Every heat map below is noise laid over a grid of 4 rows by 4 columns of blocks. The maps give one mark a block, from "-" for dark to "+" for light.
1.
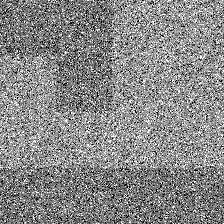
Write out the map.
- - + +
+ - + +
+ + + +
- - - -
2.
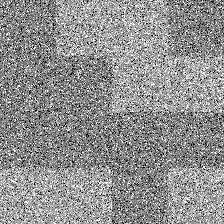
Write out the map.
- + + -
- - + +
- - - -
+ + - +
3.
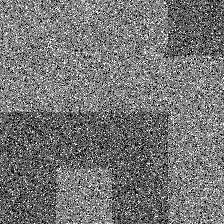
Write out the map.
+ + + -
+ + + +
- - - +
- + - +
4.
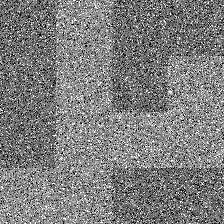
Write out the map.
- + - -
- + - +
- + + +
+ + - -
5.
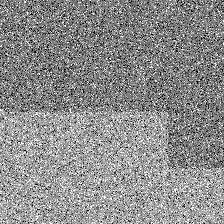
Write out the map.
- - - -
- - - -
+ + + -
+ + + +
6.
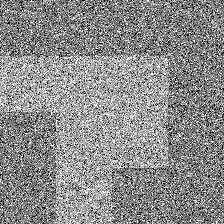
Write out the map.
- - - -
+ + + -
- + + -
- + - -
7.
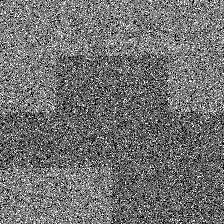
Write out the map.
+ + + +
+ - - +
- - - -
+ + - -
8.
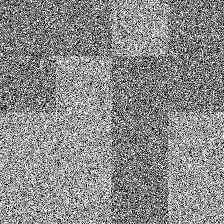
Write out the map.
- - + -
- + - -
+ + - +
+ + - +
